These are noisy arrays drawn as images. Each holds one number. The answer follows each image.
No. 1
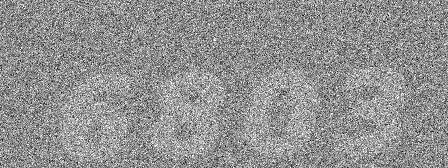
6803
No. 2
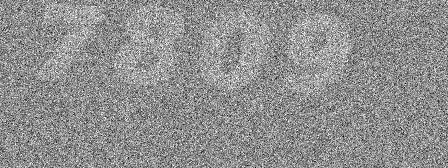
7809
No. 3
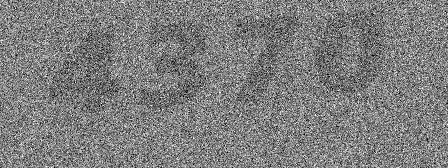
4370
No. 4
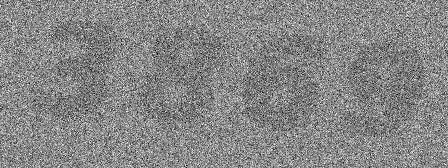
3869
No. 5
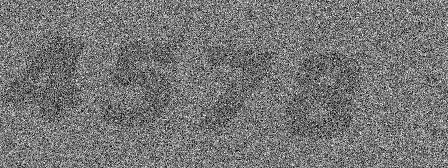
4578
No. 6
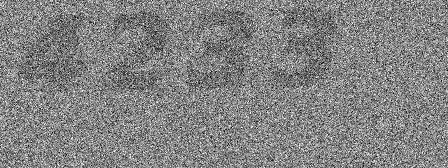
4233
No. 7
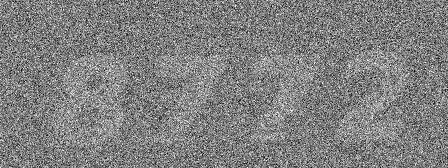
8772
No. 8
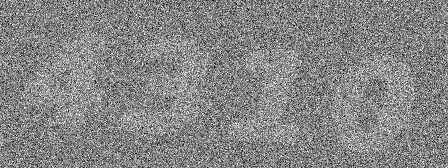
4310
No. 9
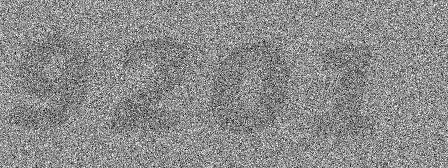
9201
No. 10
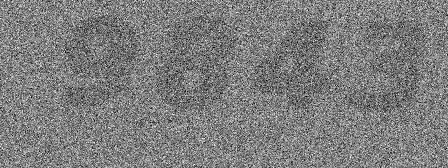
9843
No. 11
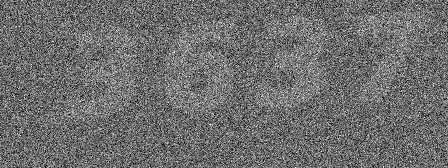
3637
